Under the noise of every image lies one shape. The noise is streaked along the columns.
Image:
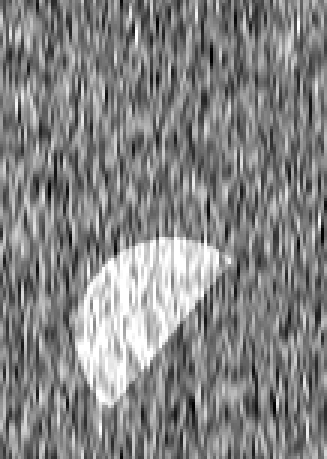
half disc
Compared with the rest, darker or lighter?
lighter
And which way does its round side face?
up and left
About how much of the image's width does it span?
half
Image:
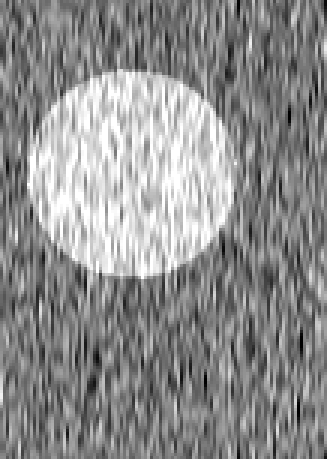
disc
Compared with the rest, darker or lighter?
lighter
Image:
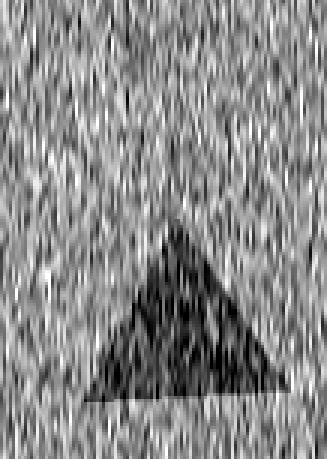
triangle
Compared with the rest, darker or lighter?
darker
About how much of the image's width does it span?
two thirds
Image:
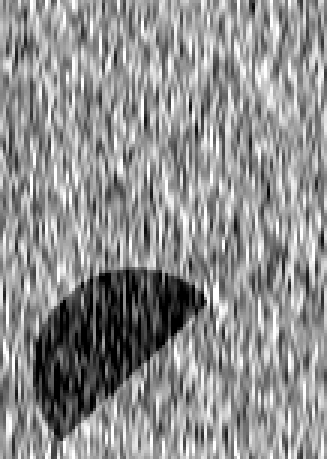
half disc
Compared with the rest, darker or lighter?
darker
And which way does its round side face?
up and left
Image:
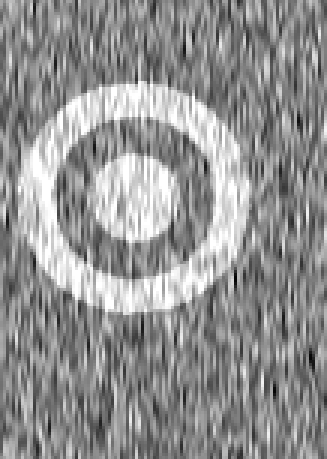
bullseye
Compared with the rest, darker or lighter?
lighter
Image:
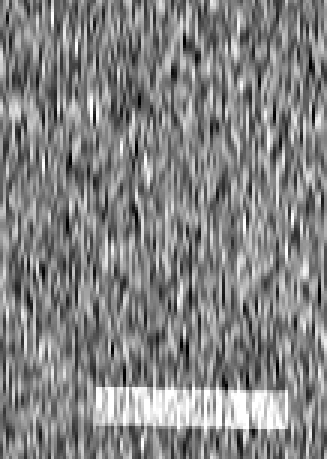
bar
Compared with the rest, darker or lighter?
lighter
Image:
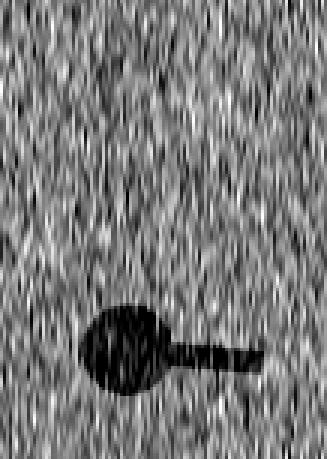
lollipop
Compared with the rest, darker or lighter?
darker
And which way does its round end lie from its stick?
left
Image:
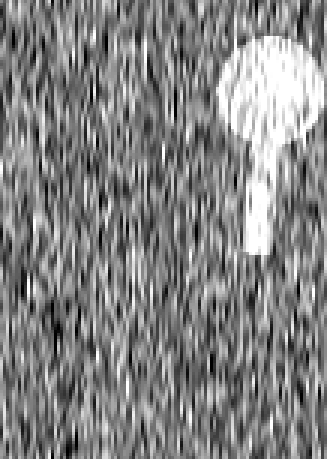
lollipop
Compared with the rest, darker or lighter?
lighter
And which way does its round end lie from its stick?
up
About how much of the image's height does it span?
half
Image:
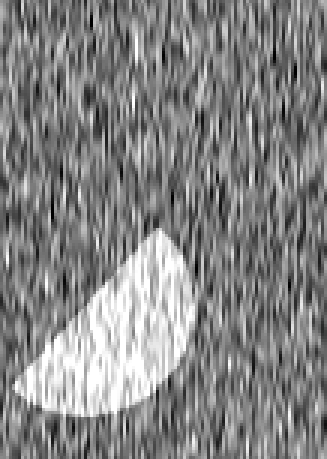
half disc
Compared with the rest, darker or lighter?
lighter
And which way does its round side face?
down and right
